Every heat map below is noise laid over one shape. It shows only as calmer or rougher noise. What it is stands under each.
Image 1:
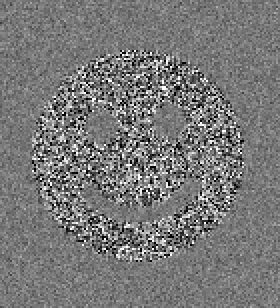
smiling face
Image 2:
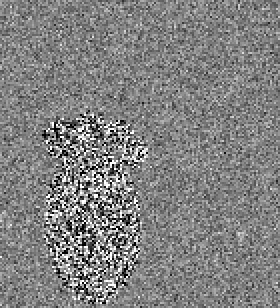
footprint
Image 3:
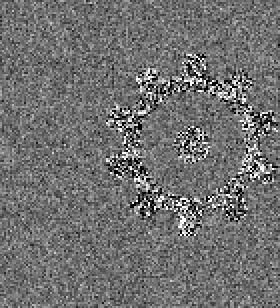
gear
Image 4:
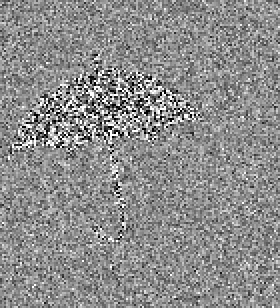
umbrella
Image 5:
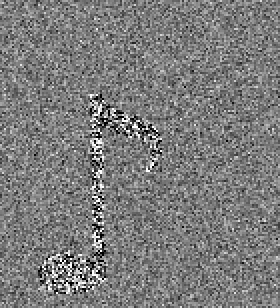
musical note
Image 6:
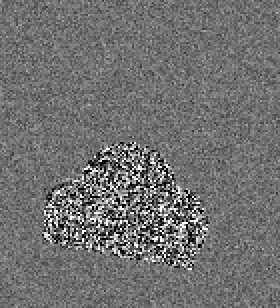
cloud
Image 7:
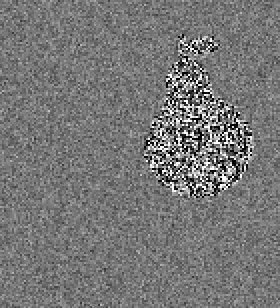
pear
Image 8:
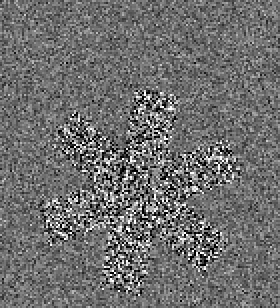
asterisk
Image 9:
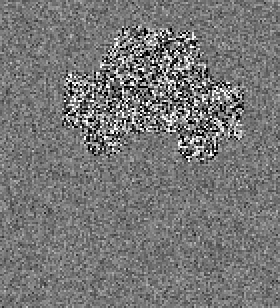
car
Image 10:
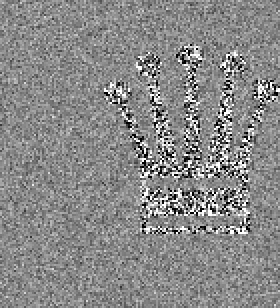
chess queen
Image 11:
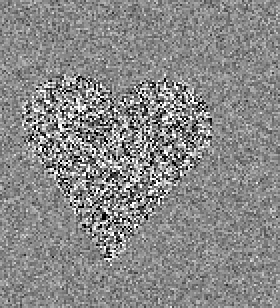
heart
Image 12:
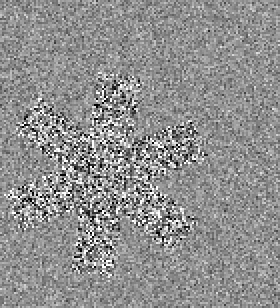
asterisk
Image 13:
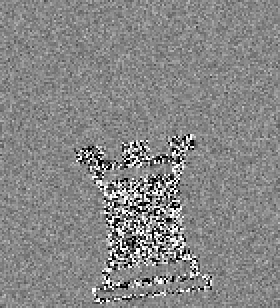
chess rook
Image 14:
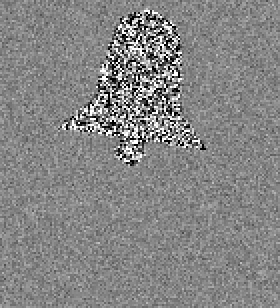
bell
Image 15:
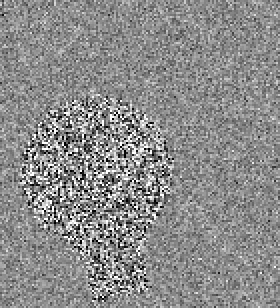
light bulb
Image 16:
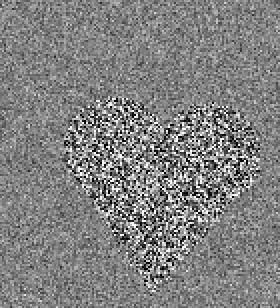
heart
